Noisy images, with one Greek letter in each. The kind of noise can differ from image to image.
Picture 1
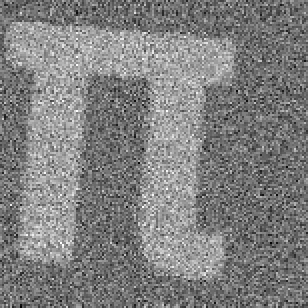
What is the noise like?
low rank plus noise
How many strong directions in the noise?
three or four
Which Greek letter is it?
pi
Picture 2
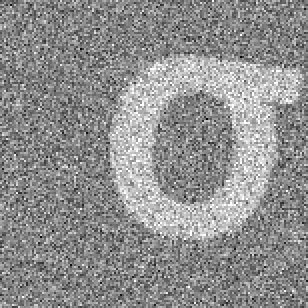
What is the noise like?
independent entries
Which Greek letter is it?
sigma
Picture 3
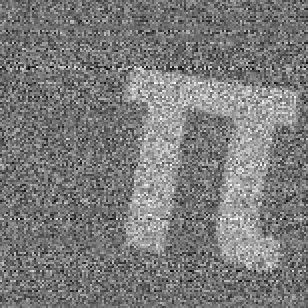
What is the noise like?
rows of uneven size
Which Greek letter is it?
pi
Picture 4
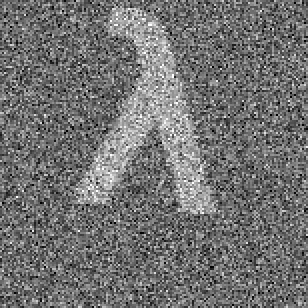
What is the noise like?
independent entries
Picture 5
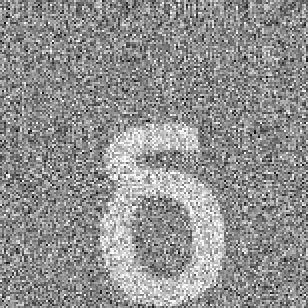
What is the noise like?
low rank plus noise
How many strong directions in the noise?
one
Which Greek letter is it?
delta
